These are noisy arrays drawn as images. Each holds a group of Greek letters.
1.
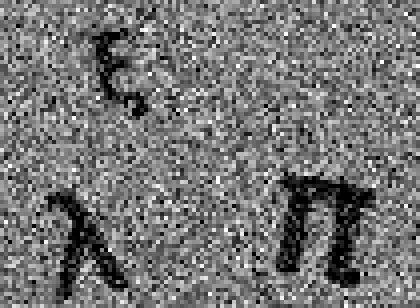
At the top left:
xi
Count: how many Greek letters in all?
3
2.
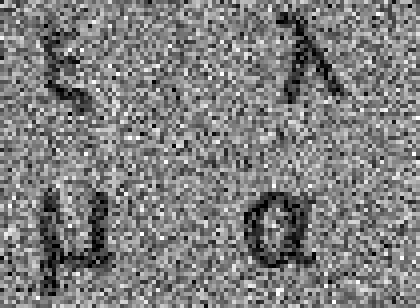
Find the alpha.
bottom right
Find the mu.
bottom left
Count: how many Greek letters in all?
4
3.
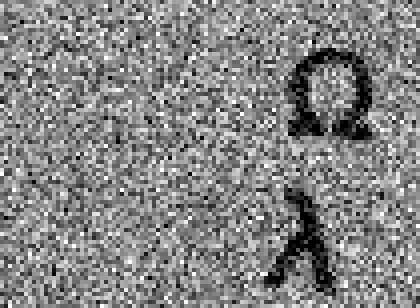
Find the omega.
top right
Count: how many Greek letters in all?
2
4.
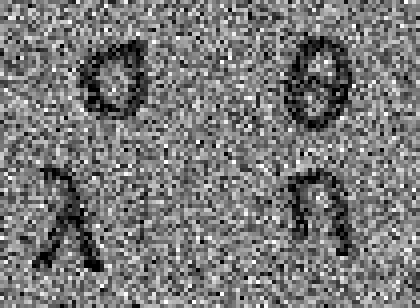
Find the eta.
bottom right
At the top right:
theta
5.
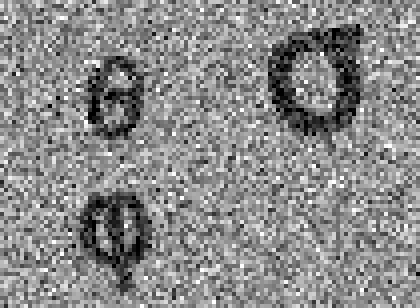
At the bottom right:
nothing
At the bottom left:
phi
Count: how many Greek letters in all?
3
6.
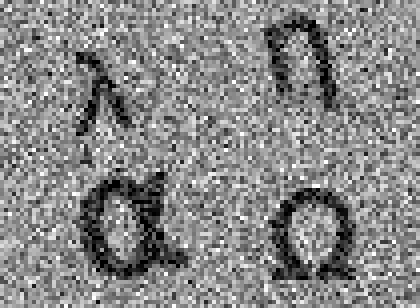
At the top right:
eta
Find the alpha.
bottom left
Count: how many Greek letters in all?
4
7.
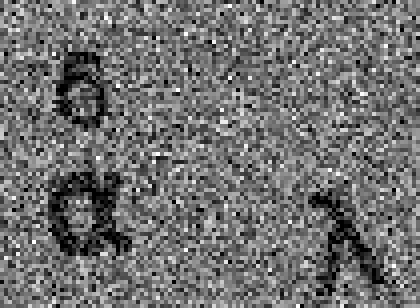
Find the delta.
top left
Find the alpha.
bottom left
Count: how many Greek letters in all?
3
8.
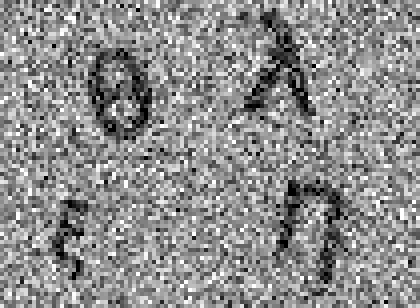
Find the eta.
bottom right
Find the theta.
top left
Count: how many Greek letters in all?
4
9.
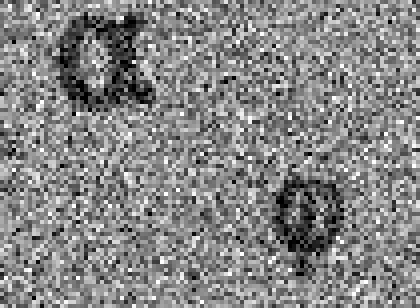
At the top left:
alpha
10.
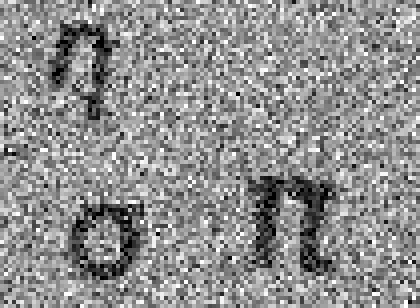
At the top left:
eta
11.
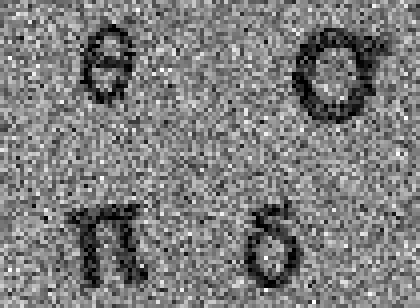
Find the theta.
top left
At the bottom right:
delta
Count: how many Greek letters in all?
4
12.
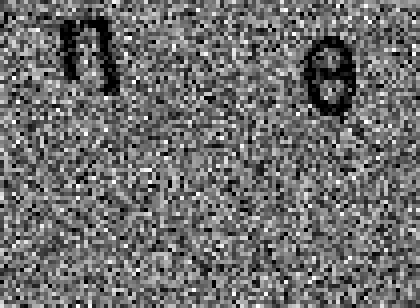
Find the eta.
top left
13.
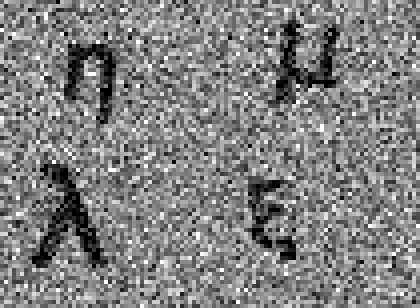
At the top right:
mu
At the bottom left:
lambda
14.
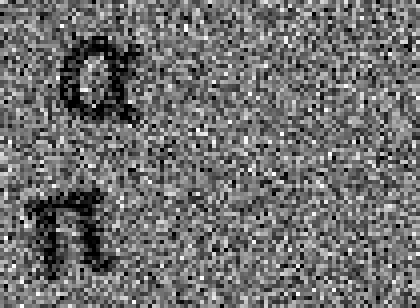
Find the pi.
bottom left
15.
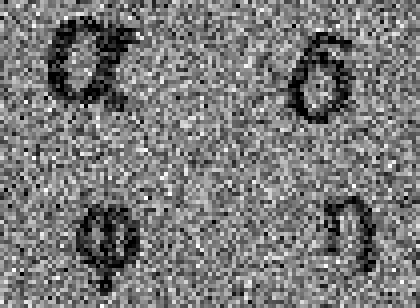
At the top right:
delta
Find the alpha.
top left
